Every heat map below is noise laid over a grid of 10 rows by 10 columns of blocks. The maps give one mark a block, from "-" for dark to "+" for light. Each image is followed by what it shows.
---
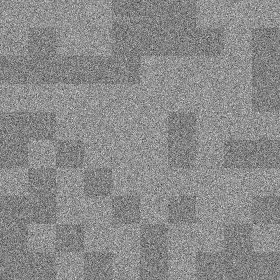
+ + + + - - - + + +
+ - + + - - - - + -
- - - - - + + + + -
+ + + + + + + + + -
- - + + + + - + + +
- + - + + + - + - -
+ - + - + + + + + +
- - + + - + - + + -
- + - + + - + + - +
- - + - + - + - - -
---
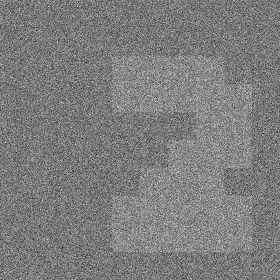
- - - - - - - - - -
- - - - - - - - - -
- - - - + + + + - -
- - - - + + + + + -
- - - - - - - + + -
- - - - - - + + + -
- - - - - + + + - -
- - - - + + + + + -
- - - - + + + + + -
- - - - - - - - - -
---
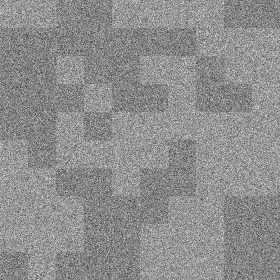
+ + - - + + + + - -
- - - - - - - + + +
- - + - - + + - + +
- - - + - - + - - +
- - + - + + + + + +
+ - + + + + - + + +
+ + - - + - - + + +
+ + + - - - + + - -
+ + + - - + + + - -
- + - - - + + + - -
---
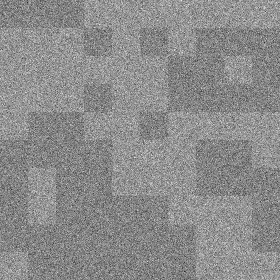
- - - + + + + + + +
+ + + - + - + - - -
+ + + + + + - - + -
+ + + - + + - - - -
+ - - + + - + + + +
- - - - + + + - - +
- + - - + + + - - -
- + - - - - + + + -
- - - - - - - + + -
+ - - - - - - + + +
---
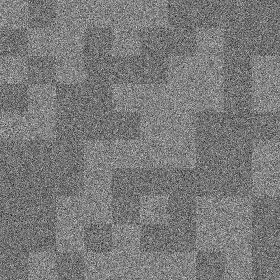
+ - + + + + - - - -
- + + - + - - + - -
+ - + - - - + + - +
- + - - + + + + - +
+ + - - - + + - - -
- - - + + + + - - +
- - - + - - - - - +
- - + + - + - + + -
- - + - + - - + + -
- + - + + + + - + -
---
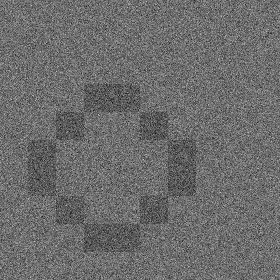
+ + + + + + + + + +
+ + + + + + + + + +
+ + + + + + + + + +
+ + + - - + + + + +
+ + - + + - + + + +
+ - + + + + - + + +
+ - + + + + - + + +
+ + - + + - + + + +
+ + + - - + + + + +
+ + + + + + + + + +
